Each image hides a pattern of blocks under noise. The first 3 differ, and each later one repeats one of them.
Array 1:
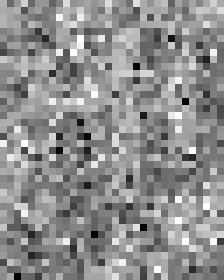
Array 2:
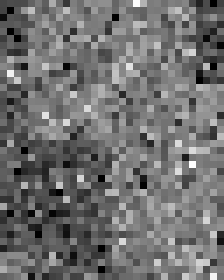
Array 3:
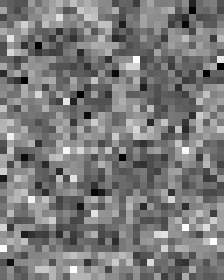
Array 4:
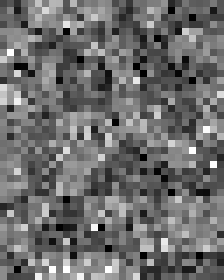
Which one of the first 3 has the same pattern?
3
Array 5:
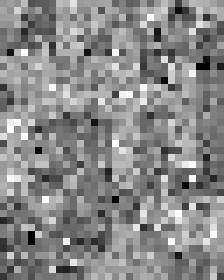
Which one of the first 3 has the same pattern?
1
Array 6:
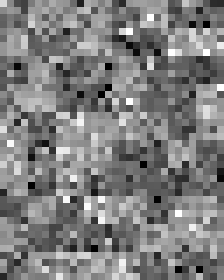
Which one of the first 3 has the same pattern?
3
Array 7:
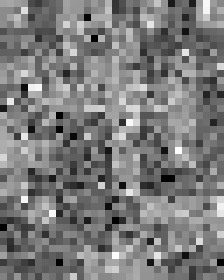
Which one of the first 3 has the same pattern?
1
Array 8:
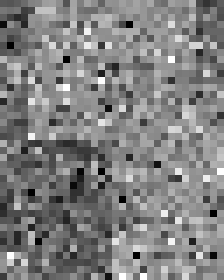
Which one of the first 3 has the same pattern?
2
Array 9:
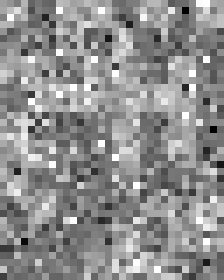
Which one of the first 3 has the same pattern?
1
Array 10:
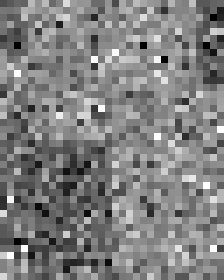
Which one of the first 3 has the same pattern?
2
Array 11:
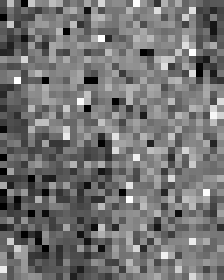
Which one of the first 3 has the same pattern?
2
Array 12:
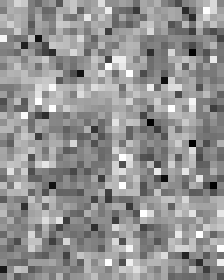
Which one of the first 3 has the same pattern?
1
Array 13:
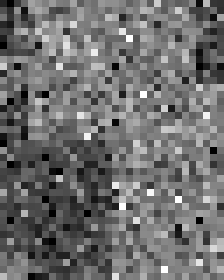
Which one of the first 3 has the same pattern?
2
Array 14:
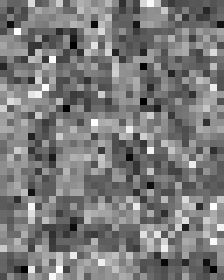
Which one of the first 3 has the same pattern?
3
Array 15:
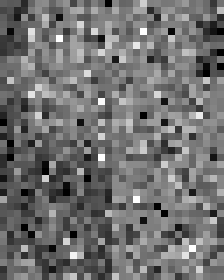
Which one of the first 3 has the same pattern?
2
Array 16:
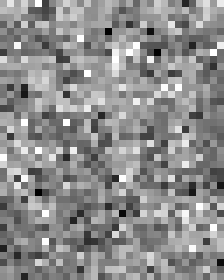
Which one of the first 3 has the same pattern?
1
